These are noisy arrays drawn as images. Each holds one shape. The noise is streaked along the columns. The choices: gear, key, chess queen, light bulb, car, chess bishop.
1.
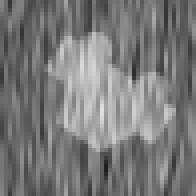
car
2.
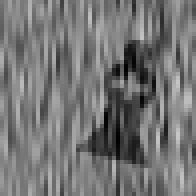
chess bishop
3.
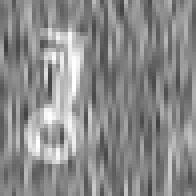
key
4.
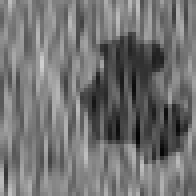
car
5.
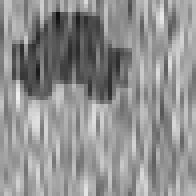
car
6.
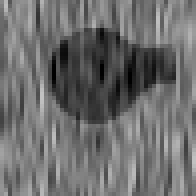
light bulb
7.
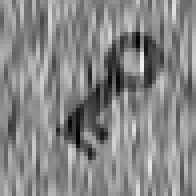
key
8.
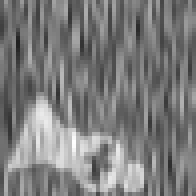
chess bishop
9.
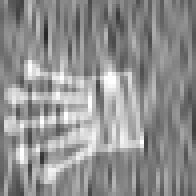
chess queen
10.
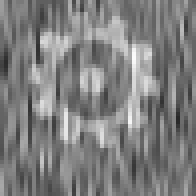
gear
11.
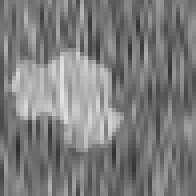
car
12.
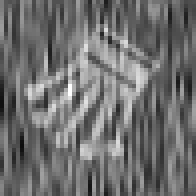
chess queen
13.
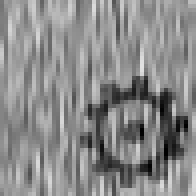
gear
